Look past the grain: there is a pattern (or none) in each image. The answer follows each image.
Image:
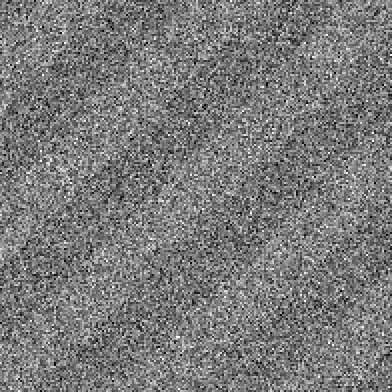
diagonal stripes
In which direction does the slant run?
bottom left to top right
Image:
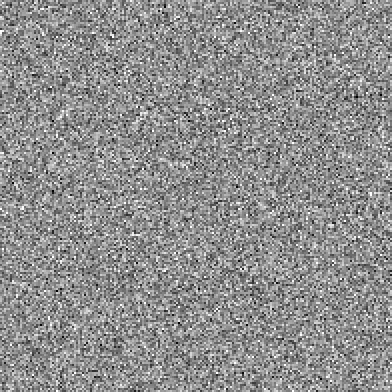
only noise
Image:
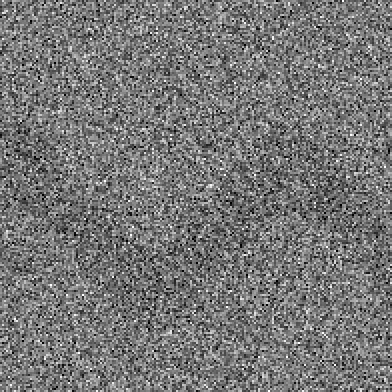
a wavy band
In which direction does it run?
left to right
